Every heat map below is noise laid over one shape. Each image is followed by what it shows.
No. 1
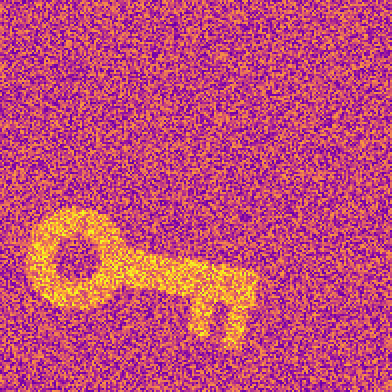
key
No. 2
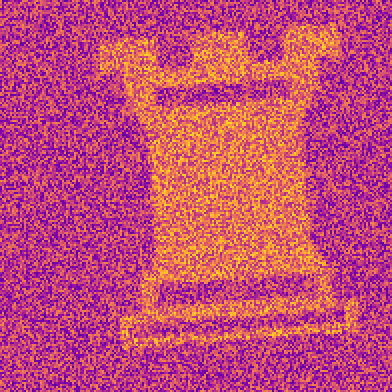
chess rook
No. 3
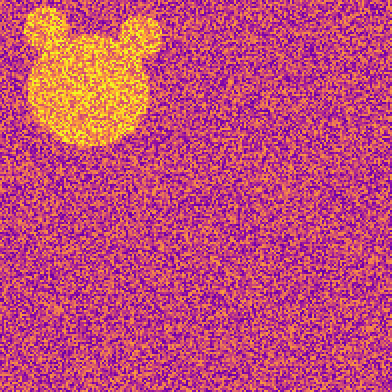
bear's head
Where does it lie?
top left
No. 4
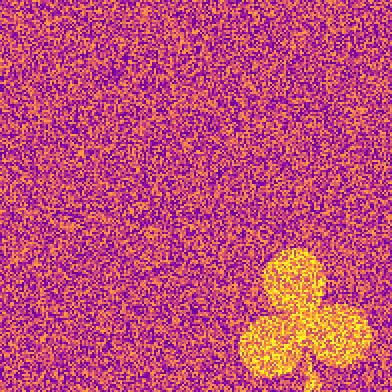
club
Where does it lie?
bottom right
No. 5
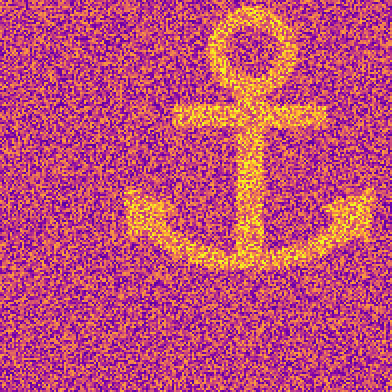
anchor
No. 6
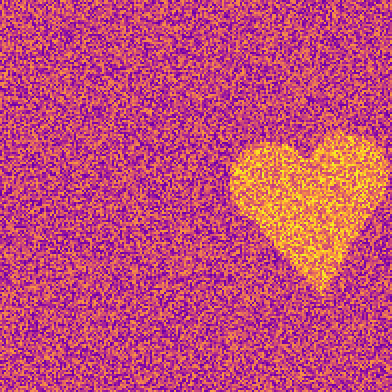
heart
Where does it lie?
middle right
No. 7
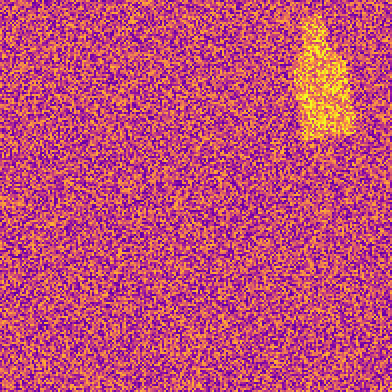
bottle
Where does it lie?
top right
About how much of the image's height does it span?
a third
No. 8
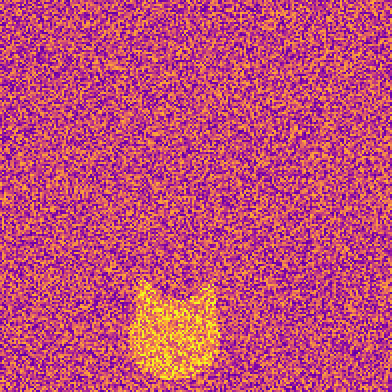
cat's head
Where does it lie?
bottom middle
